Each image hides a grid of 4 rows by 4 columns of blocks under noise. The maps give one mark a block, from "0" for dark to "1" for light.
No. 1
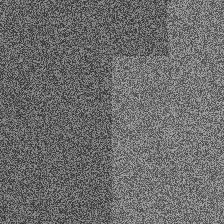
0001
0011
0011
0011
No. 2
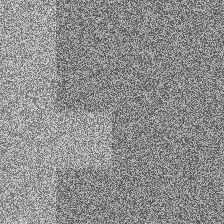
1000
1000
1100
1000
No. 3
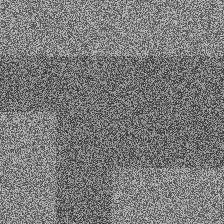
1111
0000
1000
1011
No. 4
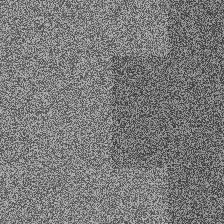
1110
1100
1100
1110
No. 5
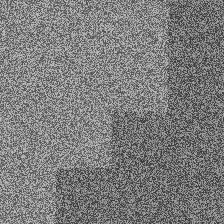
1110
1110
1100
1000
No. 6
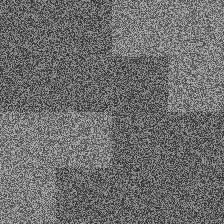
0011
0001
1100
1000
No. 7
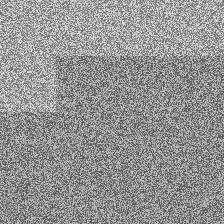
1111
1000
0000
0000
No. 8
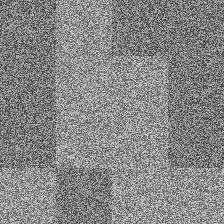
0100
0110
0110
1011
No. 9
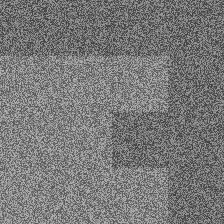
0000
1110
1100
1110
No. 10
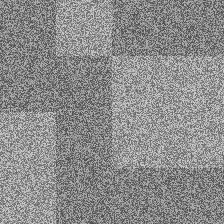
0100
0011
1011
1000
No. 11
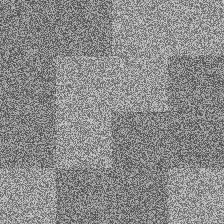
0011
0110
0100
1001
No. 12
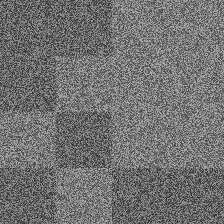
0011
0111
1011
0100
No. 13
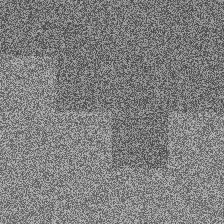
0000
1000
1101
1111
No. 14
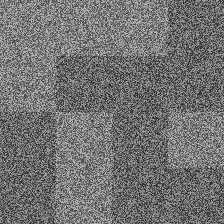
1110
1000
0101
0100
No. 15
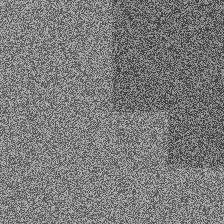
1100
1100
1110
1111
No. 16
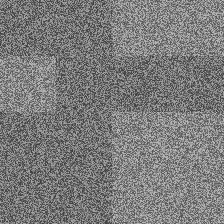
0011
1000
0011
0011
